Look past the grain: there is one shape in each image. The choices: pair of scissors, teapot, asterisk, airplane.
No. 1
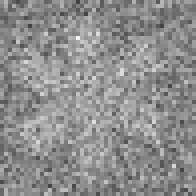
asterisk
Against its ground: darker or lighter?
lighter
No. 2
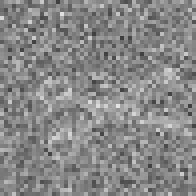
pair of scissors
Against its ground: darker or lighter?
lighter
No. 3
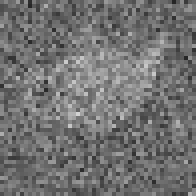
teapot
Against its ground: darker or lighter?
lighter
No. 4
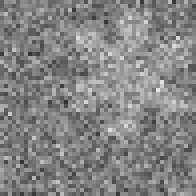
asterisk
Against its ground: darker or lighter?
lighter
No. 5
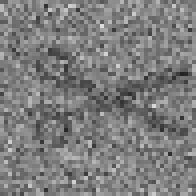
pair of scissors
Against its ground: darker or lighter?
darker
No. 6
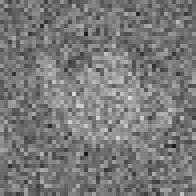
teapot
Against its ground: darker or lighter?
lighter
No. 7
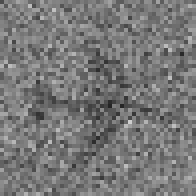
airplane
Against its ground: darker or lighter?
darker
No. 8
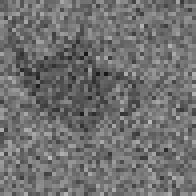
teapot
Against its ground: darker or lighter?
darker
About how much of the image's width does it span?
two thirds
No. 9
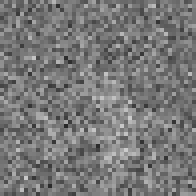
airplane
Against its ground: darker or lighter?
lighter
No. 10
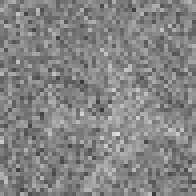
airplane
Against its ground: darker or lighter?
lighter
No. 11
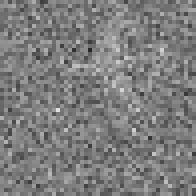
airplane
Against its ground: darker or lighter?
lighter
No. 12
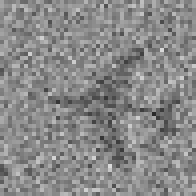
airplane
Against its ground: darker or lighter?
darker
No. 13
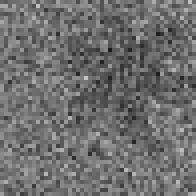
asterisk
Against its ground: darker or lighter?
darker
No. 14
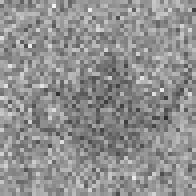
teapot
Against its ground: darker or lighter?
darker
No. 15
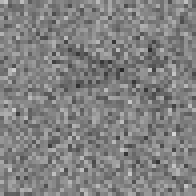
pair of scissors
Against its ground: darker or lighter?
darker
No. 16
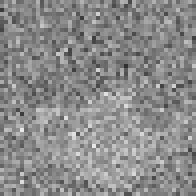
teapot
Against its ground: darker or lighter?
lighter
